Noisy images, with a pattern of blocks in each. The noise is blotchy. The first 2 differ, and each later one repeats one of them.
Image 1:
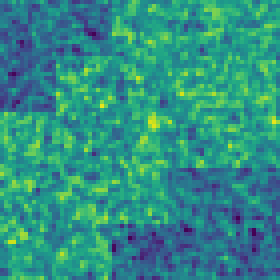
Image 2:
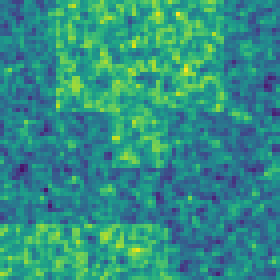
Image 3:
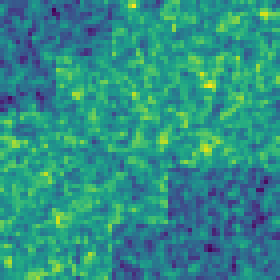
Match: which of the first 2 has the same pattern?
1
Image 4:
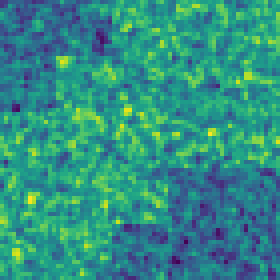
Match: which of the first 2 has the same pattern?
1
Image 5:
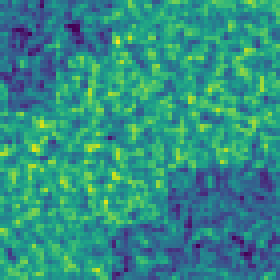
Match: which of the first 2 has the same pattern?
1
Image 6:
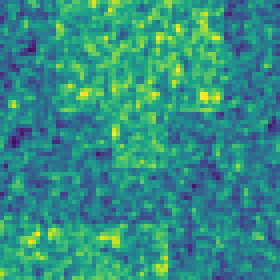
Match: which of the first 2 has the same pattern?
2
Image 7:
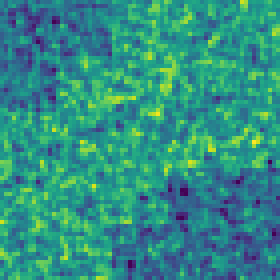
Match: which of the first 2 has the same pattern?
1
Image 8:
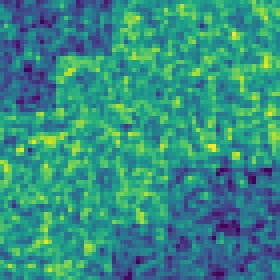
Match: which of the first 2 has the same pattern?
1
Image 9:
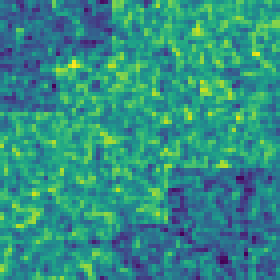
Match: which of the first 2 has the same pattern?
1
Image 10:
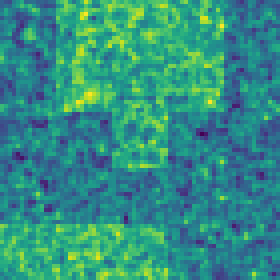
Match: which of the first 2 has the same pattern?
2
